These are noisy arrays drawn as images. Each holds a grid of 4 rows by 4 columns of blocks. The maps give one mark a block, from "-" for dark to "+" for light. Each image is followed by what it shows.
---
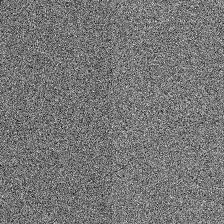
--++
--++
--++
--++
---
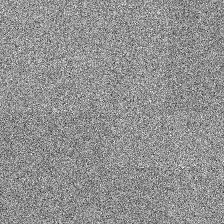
+++-
+++-
--++
---+
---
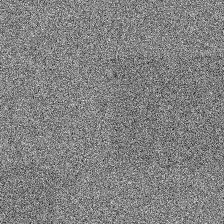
++++
++--
++--
-+++
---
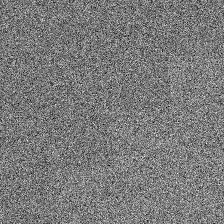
----
---+
--++
-+++
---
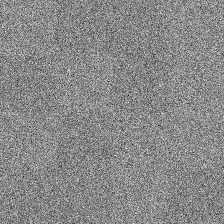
+--+
-+-+
+-++
--+-
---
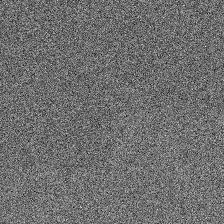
----
----
--++
++++
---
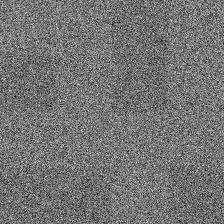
++-+
-+-+
++++
--+-
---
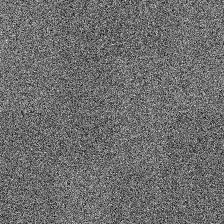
+--+
+-++
--+-
-+--
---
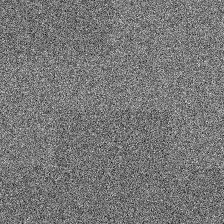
--++
++++
+--+
----
